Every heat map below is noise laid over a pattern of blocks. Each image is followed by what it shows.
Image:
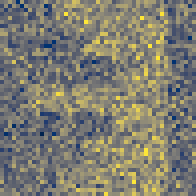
top and bottom mirror each other
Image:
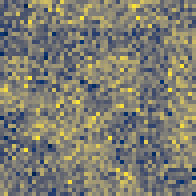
mirrored about the diagonal from the bottom left
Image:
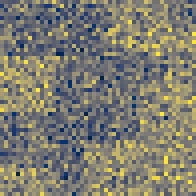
no symmetry
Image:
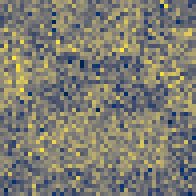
left and right mirror each other
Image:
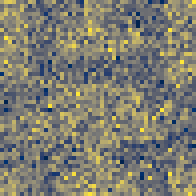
left and right mirror each other
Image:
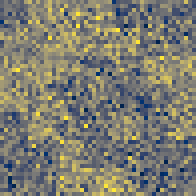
mirrored about the diagonal from the top left
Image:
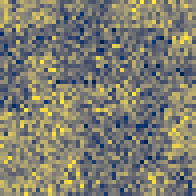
no symmetry
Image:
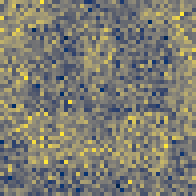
left and right mirror each other
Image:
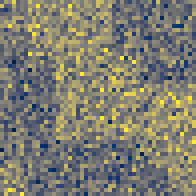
mirrored about the diagonal from the bottom left
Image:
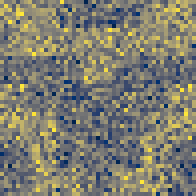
left and right mirror each other
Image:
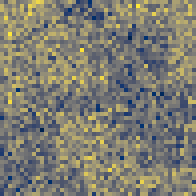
no symmetry
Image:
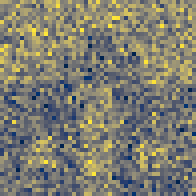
left and right mirror each other
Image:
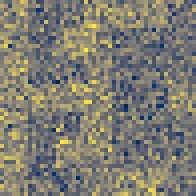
top and bottom mirror each other
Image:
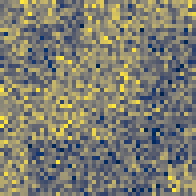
mirrored about the diagonal from the top left
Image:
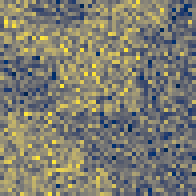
no symmetry
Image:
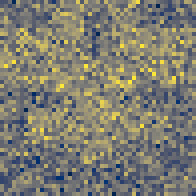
left and right mirror each other
